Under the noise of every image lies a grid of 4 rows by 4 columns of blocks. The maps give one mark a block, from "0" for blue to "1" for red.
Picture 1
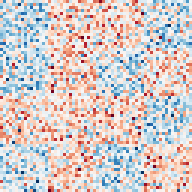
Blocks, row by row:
0 1 1 0
0 1 0 1
1 1 1 0
0 1 0 1
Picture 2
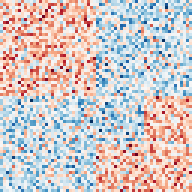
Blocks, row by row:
1 1 0 0
1 1 0 0
0 0 0 1
0 0 1 1
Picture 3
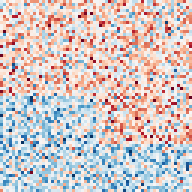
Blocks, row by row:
1 1 1 1
1 1 1 1
0 0 1 1
0 0 0 0
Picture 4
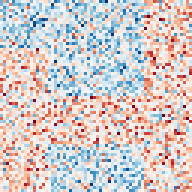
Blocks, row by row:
0 0 0 1
1 0 0 1
1 1 1 1
1 0 0 1
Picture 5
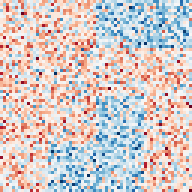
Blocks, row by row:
1 1 0 0
1 1 1 1
1 1 0 1
1 0 0 1
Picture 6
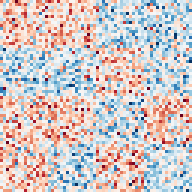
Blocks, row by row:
1 1 0 0
0 0 1 0
1 1 0 1
1 0 1 0
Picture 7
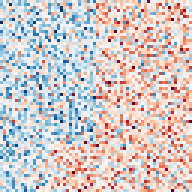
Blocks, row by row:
0 0 1 1
0 0 1 1
0 0 1 1
0 1 1 1
